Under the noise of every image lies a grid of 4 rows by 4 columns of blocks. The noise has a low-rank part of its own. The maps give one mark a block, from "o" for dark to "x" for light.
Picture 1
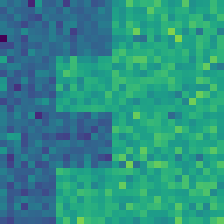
o o x x
o x x x
o o x x
o x x x
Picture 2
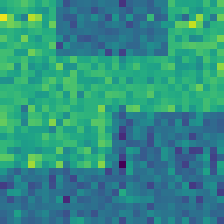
x o o x
x x x x
x x o o
o o o o
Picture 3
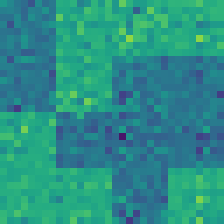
o x x x
o x o o
x o o o
x x o x
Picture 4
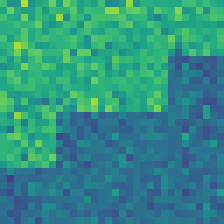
x x x x
x x x o
x o o o
o o o o
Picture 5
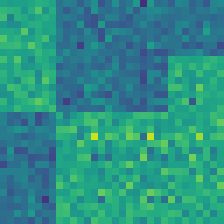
x o o o
x o o x
o x x x
o x x x
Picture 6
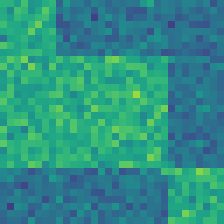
x o o o
x x x o
x x x o
o o o x
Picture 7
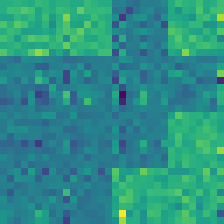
x x o x
o o o o
o o o x
o o x x
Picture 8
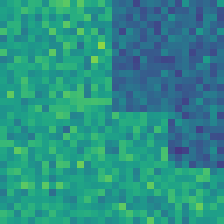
x x o o
x x o o
x x x o
x x x x
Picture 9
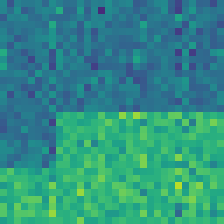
o o o o
o o o o
o x x x
x x x x
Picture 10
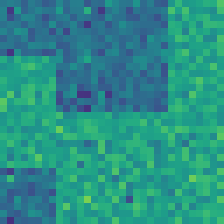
o o o x
x o o x
x x x x
o x x x
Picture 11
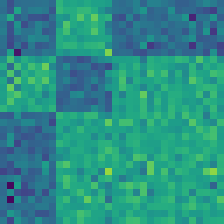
o x o o
x o x x
o x x x
o x x x
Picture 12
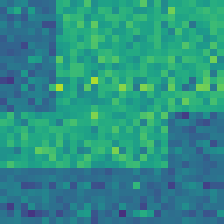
o x x x
o x x x
x x x o
o o o o
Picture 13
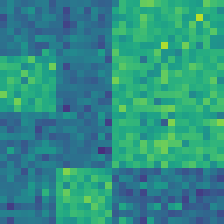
o o x x
x o x x
o o x x
o x o o
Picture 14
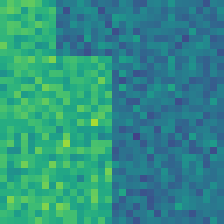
x o o o
x x o o
x x o o
x x o o
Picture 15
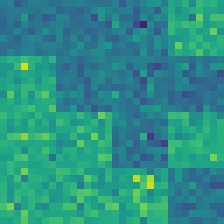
o o o x
x o o o
x x o x
x x x o
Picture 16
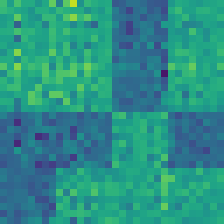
x x o x
x x o x
o o x o
o x x x
